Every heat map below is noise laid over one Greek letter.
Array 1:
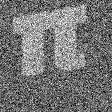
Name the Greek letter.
pi
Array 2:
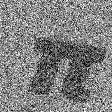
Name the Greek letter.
pi
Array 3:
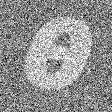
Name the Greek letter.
theta
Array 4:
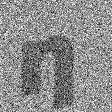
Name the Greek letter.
eta
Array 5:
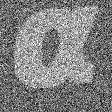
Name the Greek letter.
alpha
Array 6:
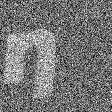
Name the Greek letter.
eta
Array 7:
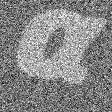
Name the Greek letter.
alpha
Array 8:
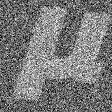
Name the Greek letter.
mu
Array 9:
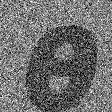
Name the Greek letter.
theta
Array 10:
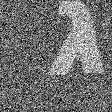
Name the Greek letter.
lambda
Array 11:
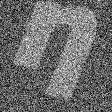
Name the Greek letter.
eta
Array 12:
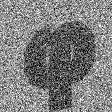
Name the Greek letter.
phi
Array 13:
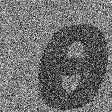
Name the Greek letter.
theta
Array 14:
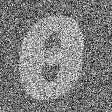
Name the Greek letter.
theta
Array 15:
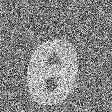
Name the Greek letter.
theta
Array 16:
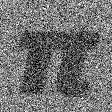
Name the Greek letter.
pi
